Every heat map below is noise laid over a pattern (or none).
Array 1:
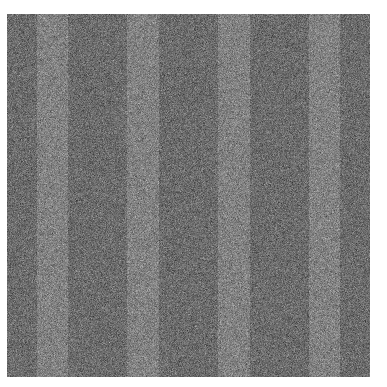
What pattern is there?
vertical stripes
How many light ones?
4
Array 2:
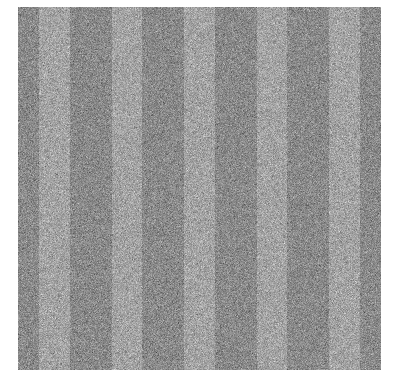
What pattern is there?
vertical stripes
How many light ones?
5
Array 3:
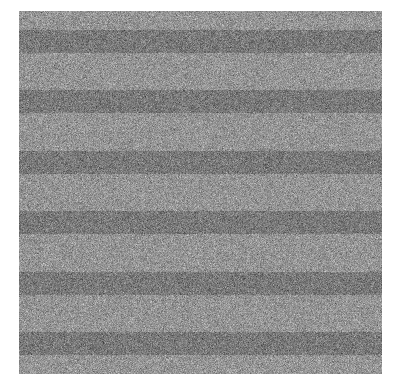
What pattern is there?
horizontal stripes
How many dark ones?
6
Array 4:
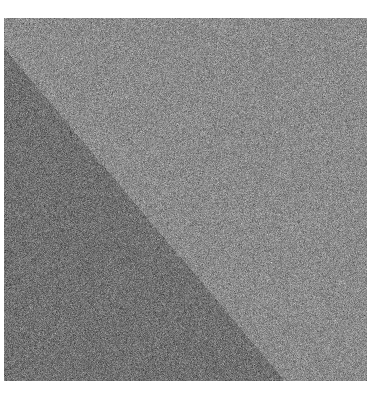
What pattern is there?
a sharp edge
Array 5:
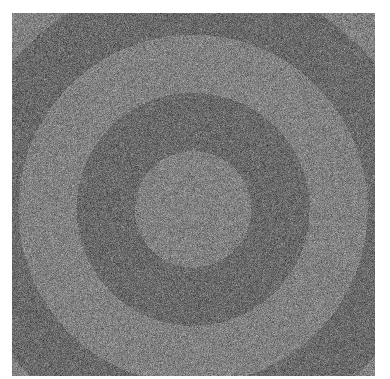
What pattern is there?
rings round one point
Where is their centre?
centre
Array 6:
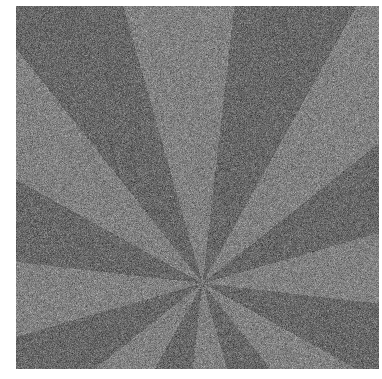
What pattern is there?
spokes from one point
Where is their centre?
bottom middle
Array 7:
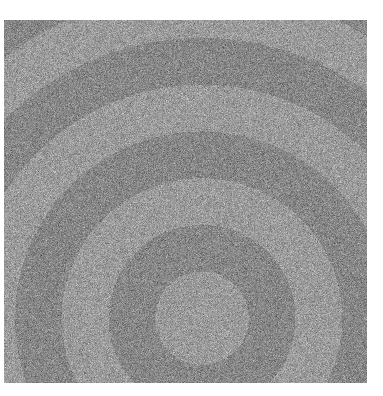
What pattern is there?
rings round one point
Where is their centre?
bottom middle
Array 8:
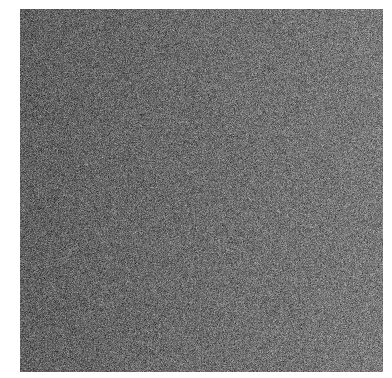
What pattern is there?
a smooth slope
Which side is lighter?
right
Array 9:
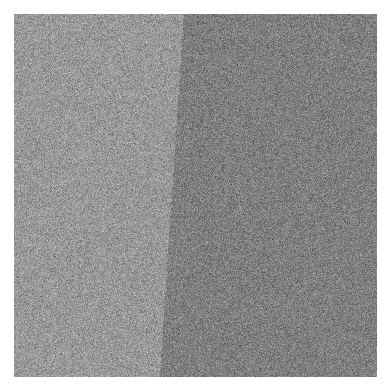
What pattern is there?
a sharp edge
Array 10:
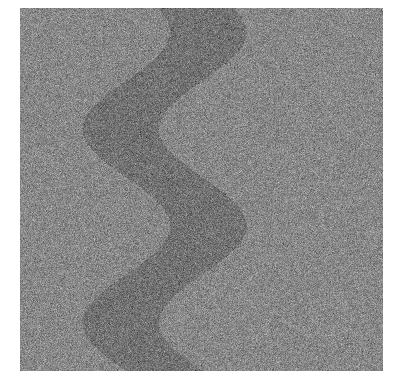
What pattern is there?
a wavy band
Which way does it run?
top to bottom
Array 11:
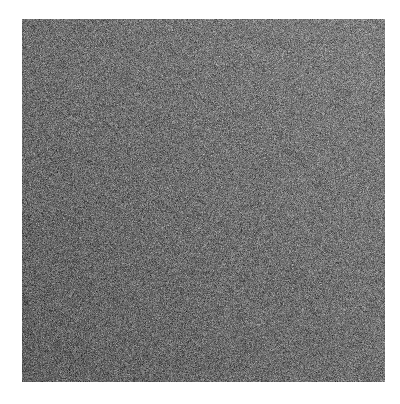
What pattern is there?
a smooth slope
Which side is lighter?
top right
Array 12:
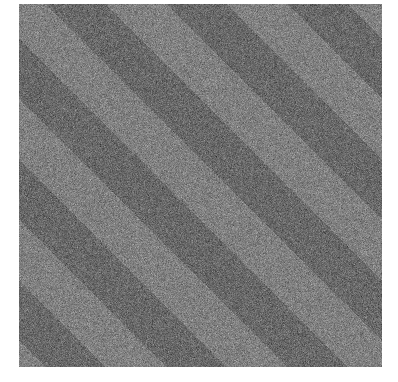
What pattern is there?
diagonal stripes
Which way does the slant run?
top left to bottom right
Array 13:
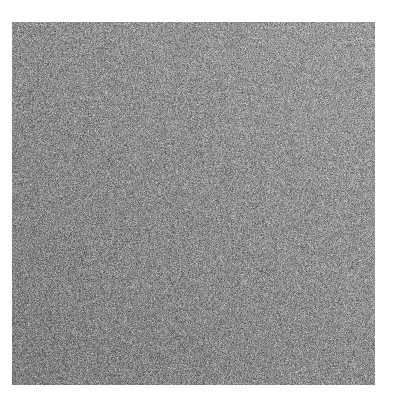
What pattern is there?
a smooth slope
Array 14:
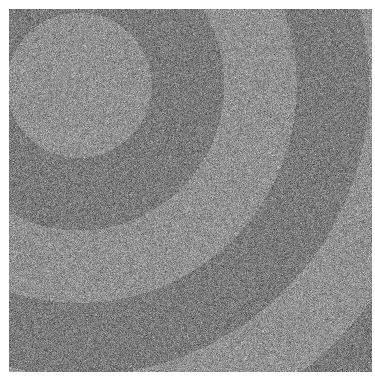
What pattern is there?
rings round one point
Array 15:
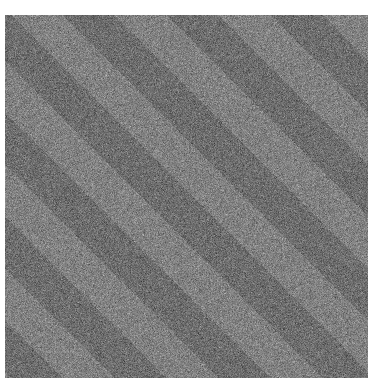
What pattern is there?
diagonal stripes
